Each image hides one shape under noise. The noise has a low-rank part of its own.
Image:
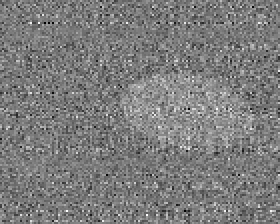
ellipse
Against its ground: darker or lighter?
lighter
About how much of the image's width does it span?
half
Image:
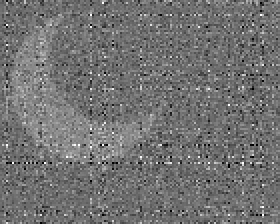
crescent
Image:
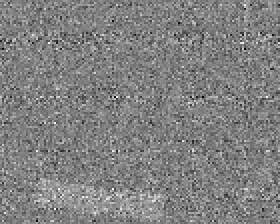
bar
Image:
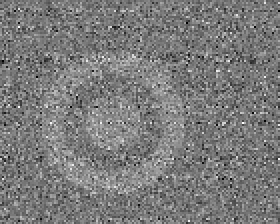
bullseye
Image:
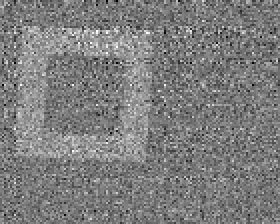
square frame
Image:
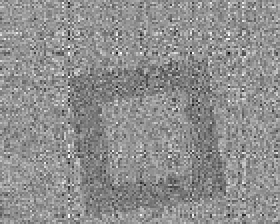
square frame
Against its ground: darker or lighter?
darker
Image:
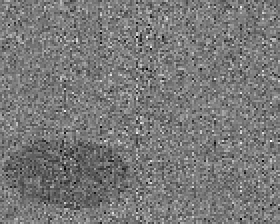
ellipse
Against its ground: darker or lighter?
darker
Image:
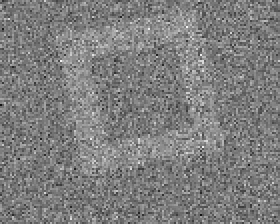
square frame
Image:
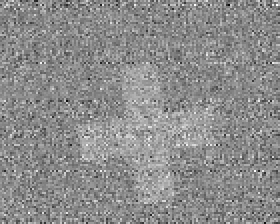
cross
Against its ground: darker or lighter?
lighter
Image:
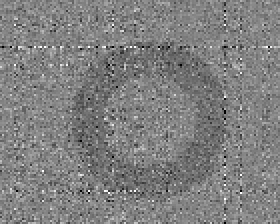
ring
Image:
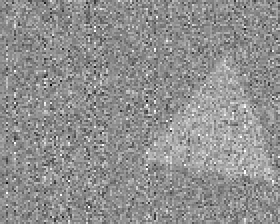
triangle
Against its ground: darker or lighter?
lighter
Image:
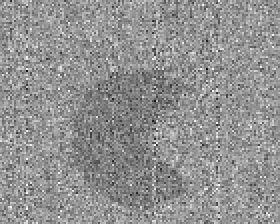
disc with a wedge cut out
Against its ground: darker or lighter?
darker
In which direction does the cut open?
right
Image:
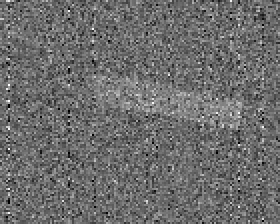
bar
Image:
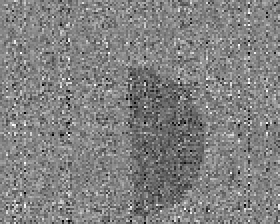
half disc
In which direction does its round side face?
right
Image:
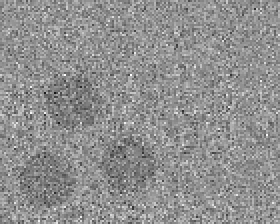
three dots
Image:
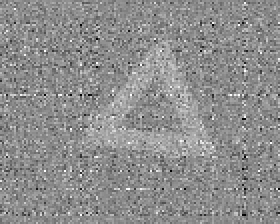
triangle frame
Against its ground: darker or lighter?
lighter
